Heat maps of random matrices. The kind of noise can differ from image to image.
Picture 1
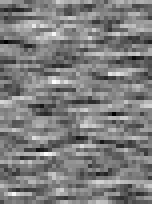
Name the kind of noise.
streaked along the rows
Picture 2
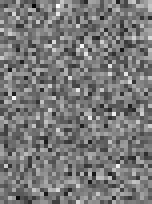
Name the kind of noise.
independent entries
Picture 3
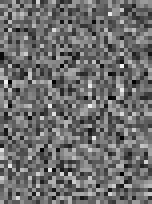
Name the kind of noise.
low rank plus noise
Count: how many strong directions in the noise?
three or four
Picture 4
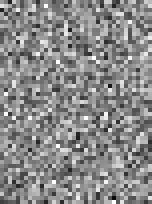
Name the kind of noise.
independent entries
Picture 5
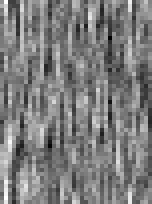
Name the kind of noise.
streaked along the columns
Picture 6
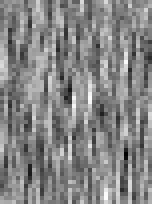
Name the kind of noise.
streaked along the columns
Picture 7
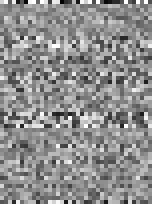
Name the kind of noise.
rows of uneven size
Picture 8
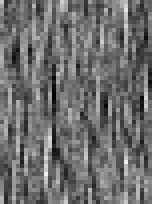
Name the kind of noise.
streaked along the columns
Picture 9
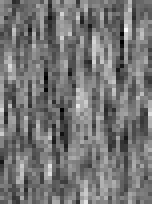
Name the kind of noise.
streaked along the columns
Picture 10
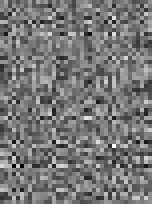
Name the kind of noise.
low rank plus noise
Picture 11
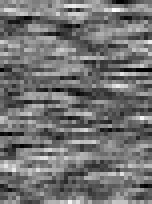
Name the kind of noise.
streaked along the rows
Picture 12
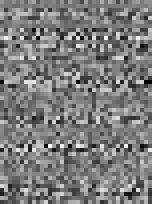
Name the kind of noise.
rows of uneven size
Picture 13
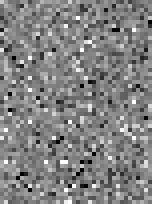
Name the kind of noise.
heavy tails
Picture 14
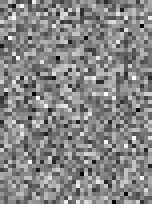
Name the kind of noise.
independent entries
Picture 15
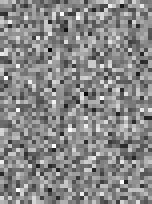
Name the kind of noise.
independent entries
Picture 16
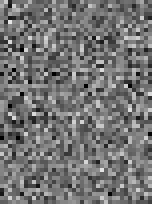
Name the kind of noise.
low rank plus noise
